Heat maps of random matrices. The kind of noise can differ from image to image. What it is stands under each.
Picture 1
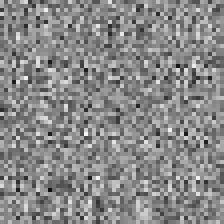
low rank plus noise
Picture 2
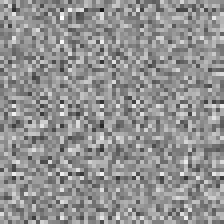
low rank plus noise
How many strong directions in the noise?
one
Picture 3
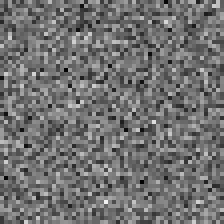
independent entries
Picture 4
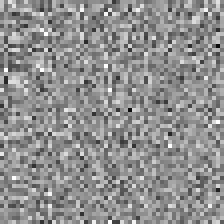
low rank plus noise
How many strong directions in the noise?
one
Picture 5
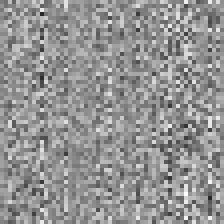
columns of uneven size
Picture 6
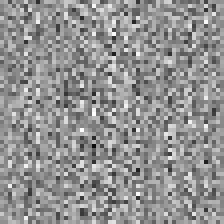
columns of uneven size
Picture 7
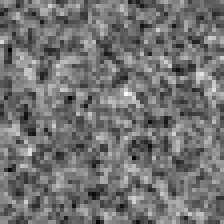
blotchy
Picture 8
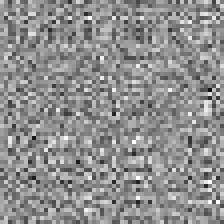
low rank plus noise
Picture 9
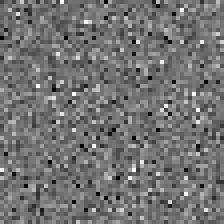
heavy tails
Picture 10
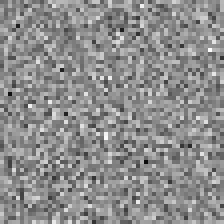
independent entries
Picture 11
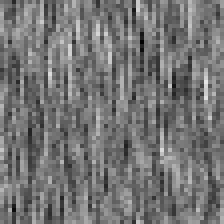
streaked along the columns
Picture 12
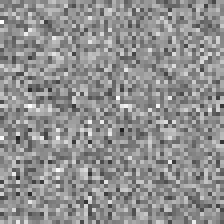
low rank plus noise
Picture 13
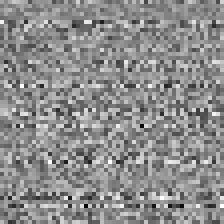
rows of uneven size
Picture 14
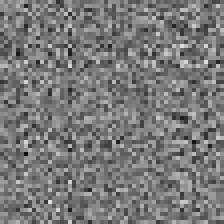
low rank plus noise
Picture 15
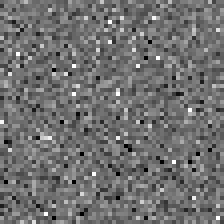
heavy tails
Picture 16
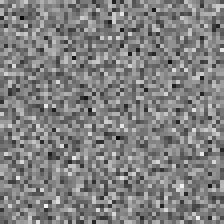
independent entries
